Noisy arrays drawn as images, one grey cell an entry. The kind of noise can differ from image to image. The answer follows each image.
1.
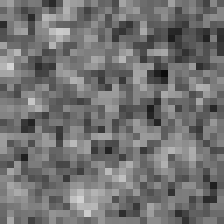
blotchy
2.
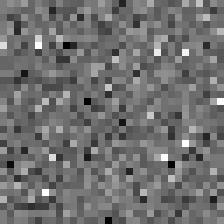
heavy tails
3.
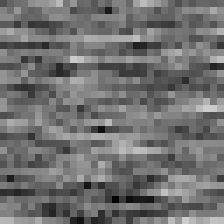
streaked along the rows
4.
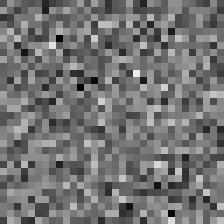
independent entries
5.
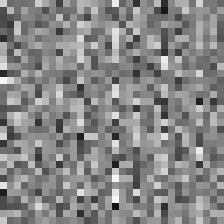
columns of uneven size
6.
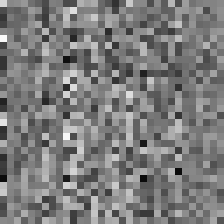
columns of uneven size
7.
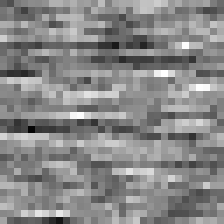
streaked along the rows
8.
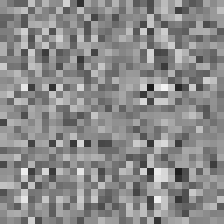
low rank plus noise
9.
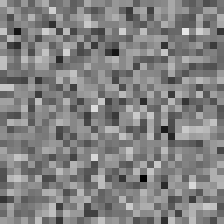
low rank plus noise
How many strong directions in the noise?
five to eight
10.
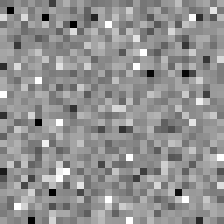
heavy tails
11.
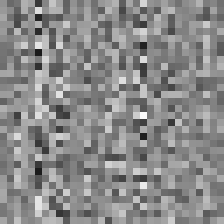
columns of uneven size
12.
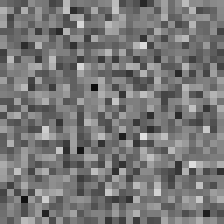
independent entries
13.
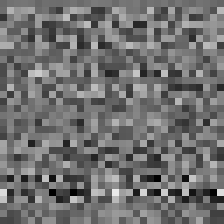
rows of uneven size
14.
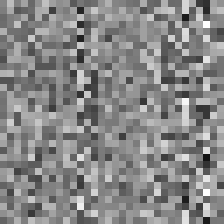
columns of uneven size
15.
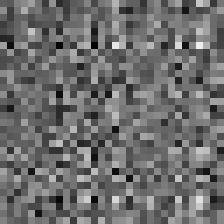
low rank plus noise
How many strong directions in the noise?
one
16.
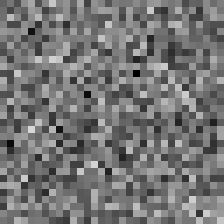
independent entries
